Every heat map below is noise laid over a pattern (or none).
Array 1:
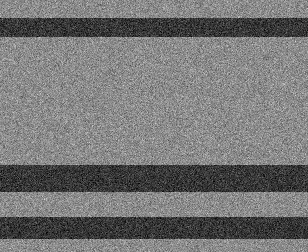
bands of rows
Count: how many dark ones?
3
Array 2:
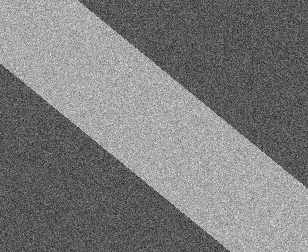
a diagonal band
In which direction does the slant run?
top left to bottom right
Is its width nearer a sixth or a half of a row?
a half
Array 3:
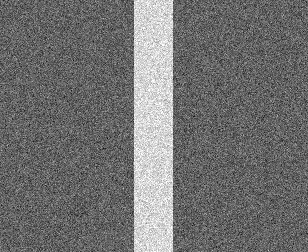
one band of columns
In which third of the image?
middle
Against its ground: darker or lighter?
lighter
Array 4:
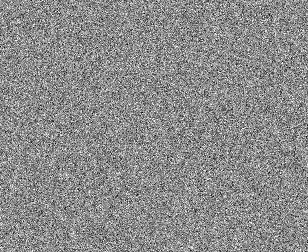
only noise
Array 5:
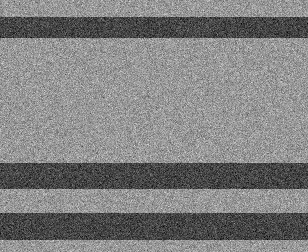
bands of rows
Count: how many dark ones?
3
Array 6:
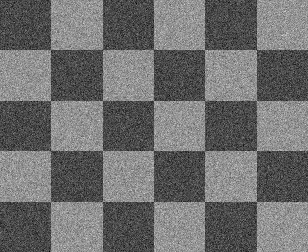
a checkerboard
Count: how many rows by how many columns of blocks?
5 by 6
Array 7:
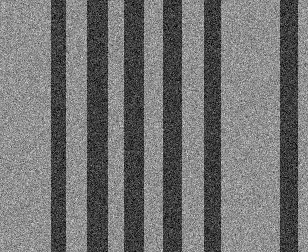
bands of columns
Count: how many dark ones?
6
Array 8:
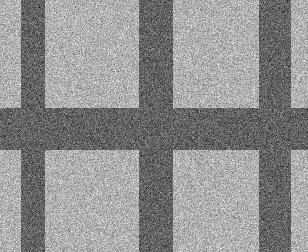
bands of rows crossing bands of columns
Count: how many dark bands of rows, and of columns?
1 and 3
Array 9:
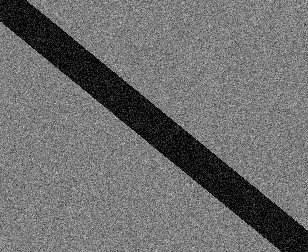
a diagonal band
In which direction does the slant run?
top left to bottom right
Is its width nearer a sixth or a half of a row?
a sixth
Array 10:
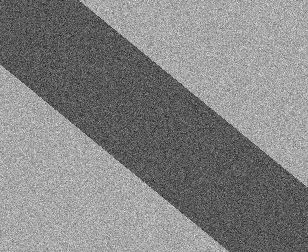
a diagonal band
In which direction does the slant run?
top left to bottom right
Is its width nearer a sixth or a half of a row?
a half
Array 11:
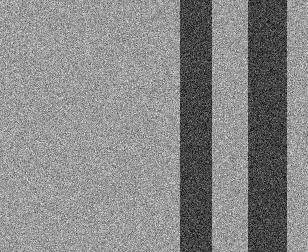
bands of columns
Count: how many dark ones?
2
